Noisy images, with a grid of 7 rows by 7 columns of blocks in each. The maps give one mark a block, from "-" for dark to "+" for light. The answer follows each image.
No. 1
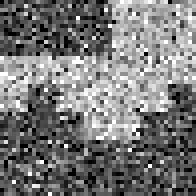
- - - - + + +
- - - - + + +
+ + + + + + +
+ - + + + + -
- - - + + - -
- - - - - - -
- - - - - - -
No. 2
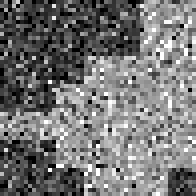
- - - - - + +
- - - - - + +
- - - + + + +
- - + + + + +
+ + + + + + +
- - + + + + +
- - - + + + -
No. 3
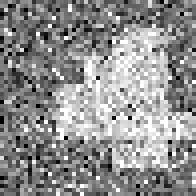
- - - - - - -
- - - - + + -
- - - + + + -
- - + + + + -
- - + + + + +
- - - - + + -
- - - - - - -
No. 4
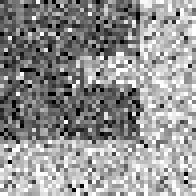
- - - - - + +
- - - - - + +
- - - + + + +
- - - - - + +
- - - - - + +
+ + + + + + +
+ + + + + + +
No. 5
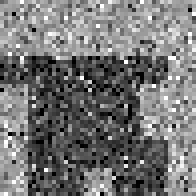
+ + + + + + +
+ + + + + + +
- - - - - - +
+ - - - - + +
+ - - - - + +
+ - - - - - +
+ - - + - - +
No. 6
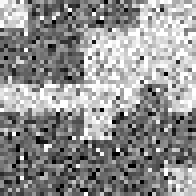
+ - - - - + +
- - - + + + +
- - - + + + +
+ + + + + - +
- - - + - - -
- - - - - - -
- - - - - - +
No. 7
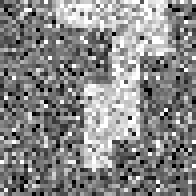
- - + + + + -
- - - - + + -
- - - - + - -
- - - + + - -
- - - + + - -
- - - + - - -
- - - - - - -
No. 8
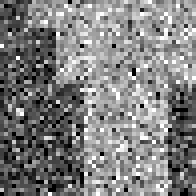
- + + + + + +
- - + + + + +
- - + + + + +
- - - + + + -
- - - + + + -
- - - + + + -
- - - + + + -
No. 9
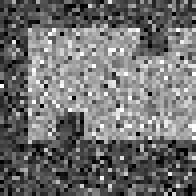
- - - - - - -
- + + + + - +
- + + + + + +
- + + + + + +
- + - + + + +
- - - - - - -
- - - - - - -
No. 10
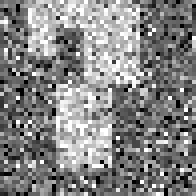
- + + + + - -
- + - + + - -
- - - + + - -
- - + + - - -
- - + + - - -
- - + + - - -
- - - - - - -
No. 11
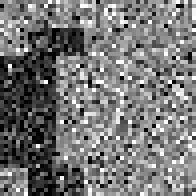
+ + + + + + +
+ - - + + + +
- - + + + + +
- - + + + + +
- - + + + + +
- - + + + + +
+ - - + + + +
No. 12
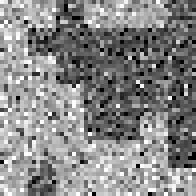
+ + - + + + -
+ - - - - - -
+ + - - - - -
+ + + - - - -
+ + + - - + -
+ + + + + + -
+ - + + + + +
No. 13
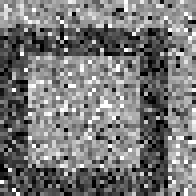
+ + + + + + +
- - - - - - +
- + + + + - +
- + + + + - +
- + + + + - +
- + + + + - +
- - - - - - +
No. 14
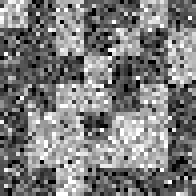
+ - + - - + -
- - + - + - +
- - - + - - +
- - + + - + -
- + + - + + -
- + + + + + -
- - + - - - -
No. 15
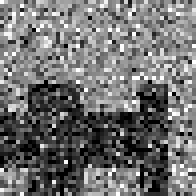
+ + + + + + +
+ + + + + + +
+ + + + + + +
+ - - + + - +
- - - - - - +
- - - - - - +
+ - - + + - +
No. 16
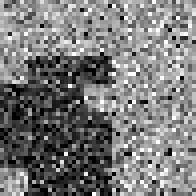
+ + + + + + +
+ + + + + + +
+ - - - + + +
- - - + + + +
- - - - + + +
- - - - + + +
+ - - - + + +
